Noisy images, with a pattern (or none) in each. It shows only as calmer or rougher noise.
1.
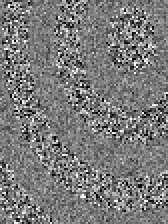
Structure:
rings round one point
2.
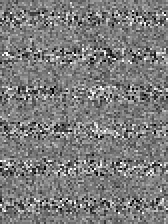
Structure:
horizontal stripes
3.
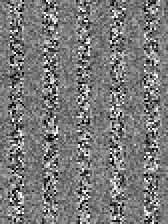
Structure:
vertical stripes
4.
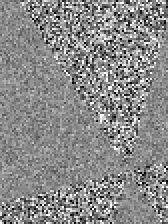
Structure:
spokes from one point
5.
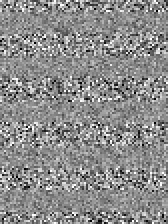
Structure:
horizontal stripes
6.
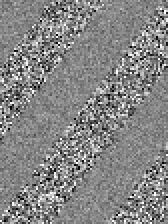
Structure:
diagonal stripes
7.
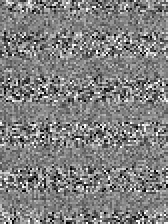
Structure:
horizontal stripes
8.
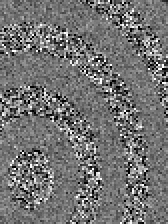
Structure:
rings round one point
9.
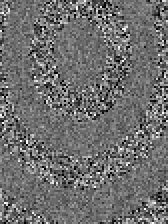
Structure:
rings round one point
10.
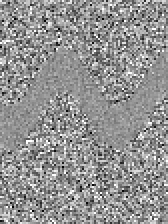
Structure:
a wavy band
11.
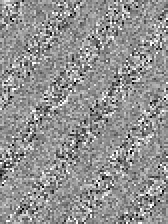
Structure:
diagonal stripes
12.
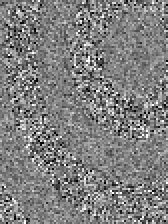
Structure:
rings round one point
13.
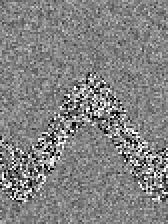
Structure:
a wavy band
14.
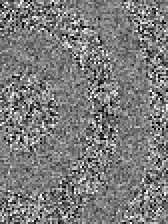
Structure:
rings round one point
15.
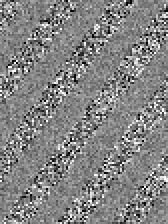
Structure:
diagonal stripes
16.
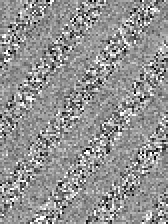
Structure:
diagonal stripes
